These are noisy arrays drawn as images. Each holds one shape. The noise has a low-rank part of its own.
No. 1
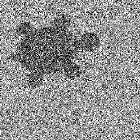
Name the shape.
turtle
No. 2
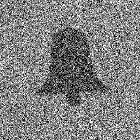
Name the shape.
bell
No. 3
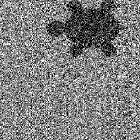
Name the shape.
turtle
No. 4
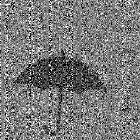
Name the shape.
umbrella
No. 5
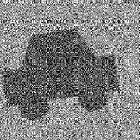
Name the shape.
car
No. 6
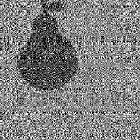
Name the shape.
pear
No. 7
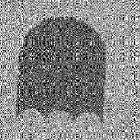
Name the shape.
ghost
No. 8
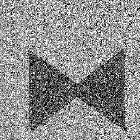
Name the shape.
bow tie
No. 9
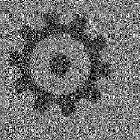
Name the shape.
gear
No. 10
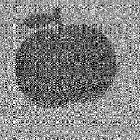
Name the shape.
apple
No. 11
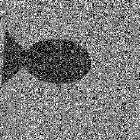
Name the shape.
fish
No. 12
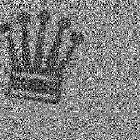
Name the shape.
chess queen
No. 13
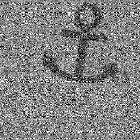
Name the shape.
anchor
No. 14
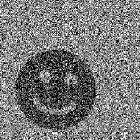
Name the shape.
smiling face
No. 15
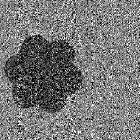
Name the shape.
flower
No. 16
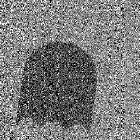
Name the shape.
ghost
